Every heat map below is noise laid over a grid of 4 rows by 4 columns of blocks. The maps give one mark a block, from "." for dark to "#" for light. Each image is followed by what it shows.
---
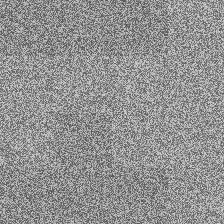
...#
####
#.##
...#
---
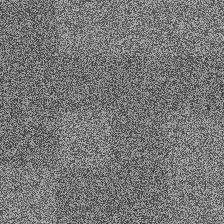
.###
....
.#.#
#..#
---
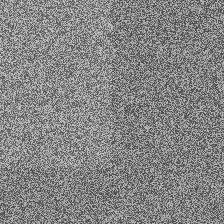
##..
##..
##..
....
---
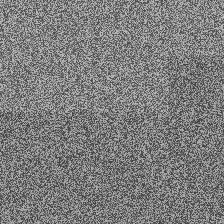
####
###.
....
....
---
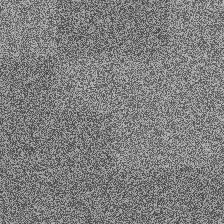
#..#
.###
..##
....
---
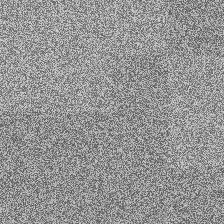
###.
##.#
...#
....
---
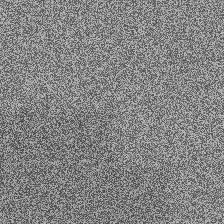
####
####
..##
...#
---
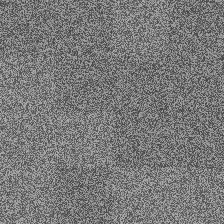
..#.
#...
##..
#.##
